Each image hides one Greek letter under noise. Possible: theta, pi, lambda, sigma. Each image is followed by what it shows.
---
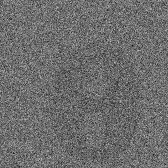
theta
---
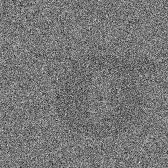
sigma
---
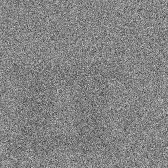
pi
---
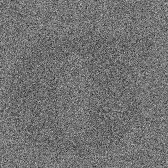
sigma
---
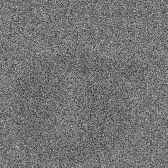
sigma
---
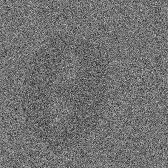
theta
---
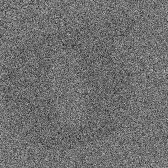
sigma
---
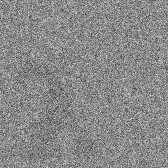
lambda
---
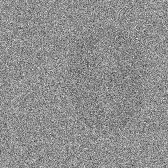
theta
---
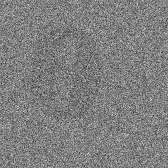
theta
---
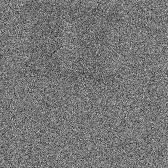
pi
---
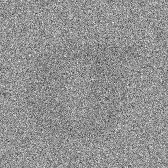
sigma
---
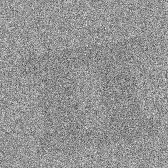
pi
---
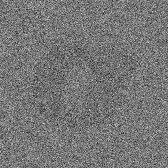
sigma
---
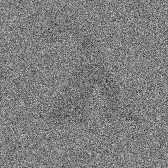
lambda
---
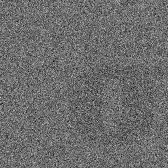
sigma
